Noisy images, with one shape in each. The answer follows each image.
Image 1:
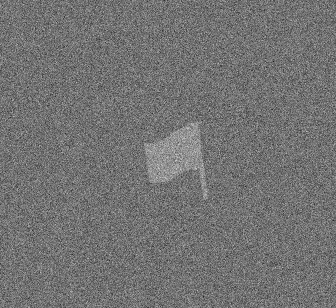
flag
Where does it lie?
centre
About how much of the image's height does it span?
a quarter
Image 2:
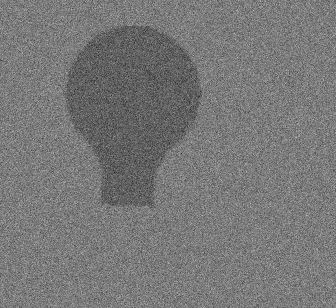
light bulb
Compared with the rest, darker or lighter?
darker
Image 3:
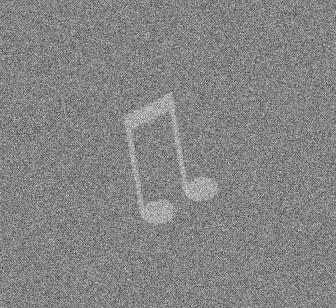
pair of musical notes
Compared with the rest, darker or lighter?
lighter
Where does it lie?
centre
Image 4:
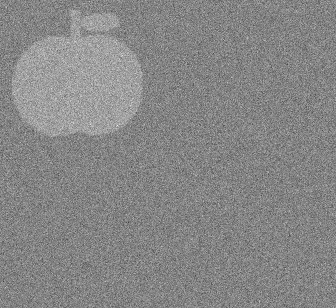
apple
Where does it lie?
top left
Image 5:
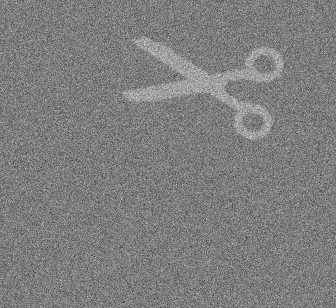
pair of scissors
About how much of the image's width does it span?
half
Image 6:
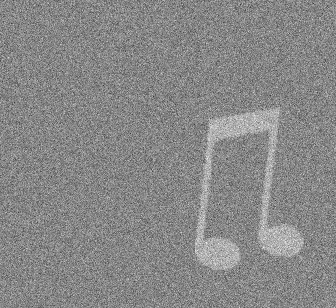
pair of musical notes
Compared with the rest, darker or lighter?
lighter
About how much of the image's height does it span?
half
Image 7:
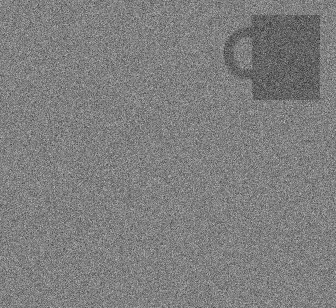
cup
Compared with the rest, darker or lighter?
darker
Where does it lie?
top right
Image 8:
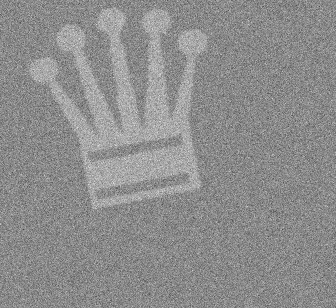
chess queen
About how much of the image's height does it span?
two thirds
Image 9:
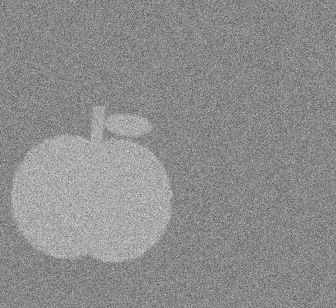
apple
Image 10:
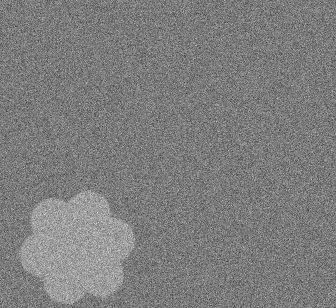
flower
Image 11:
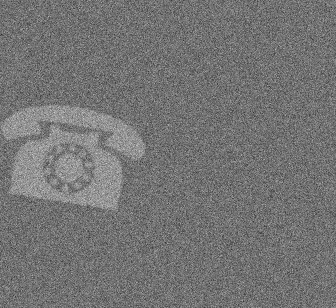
telephone
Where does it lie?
middle left
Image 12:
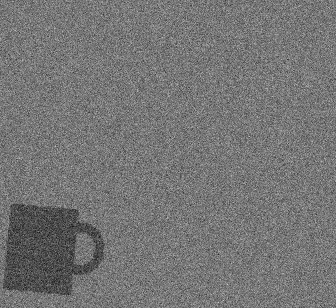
cup
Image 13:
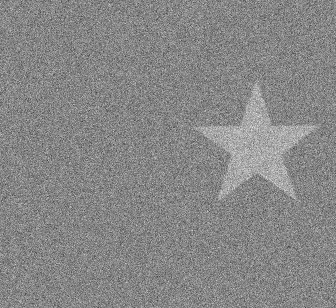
star
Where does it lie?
middle right
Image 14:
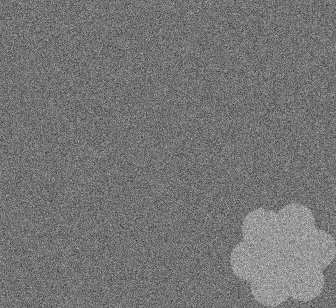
flower
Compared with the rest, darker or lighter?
lighter
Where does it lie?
bottom right
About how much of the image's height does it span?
a third
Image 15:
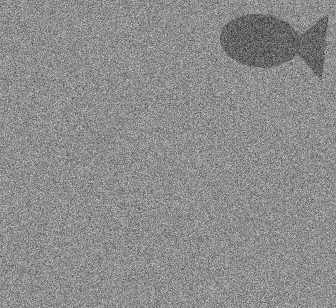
fish
